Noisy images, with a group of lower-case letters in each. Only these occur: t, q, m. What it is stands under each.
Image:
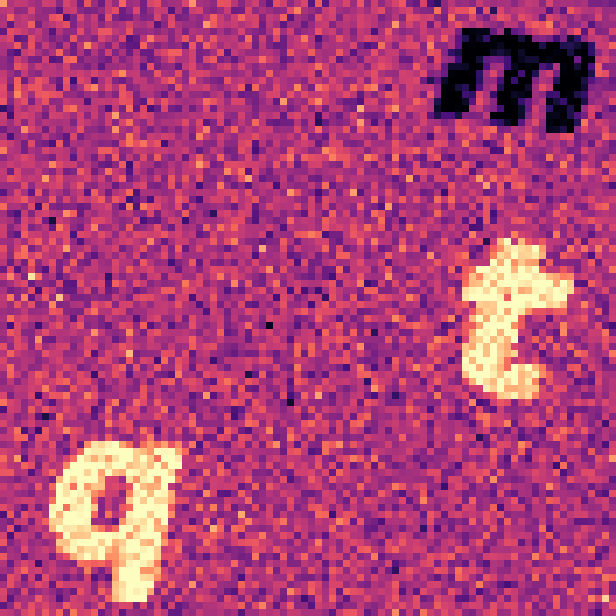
top right: dark m; middle right: light t; bottom left: light q
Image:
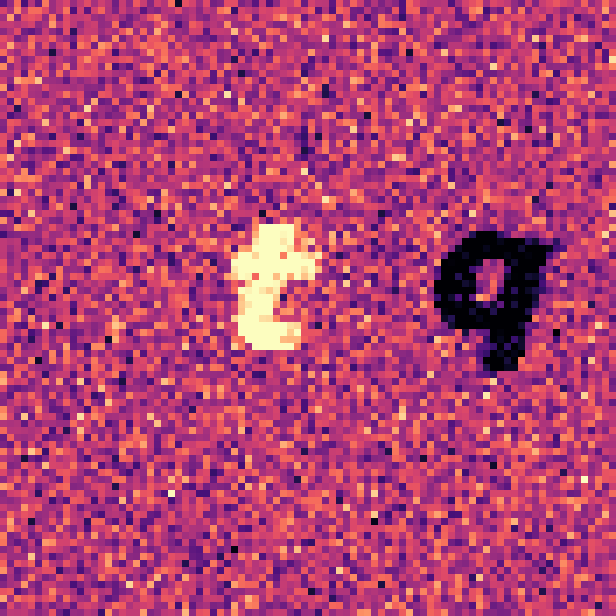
centre: light t; middle right: dark q
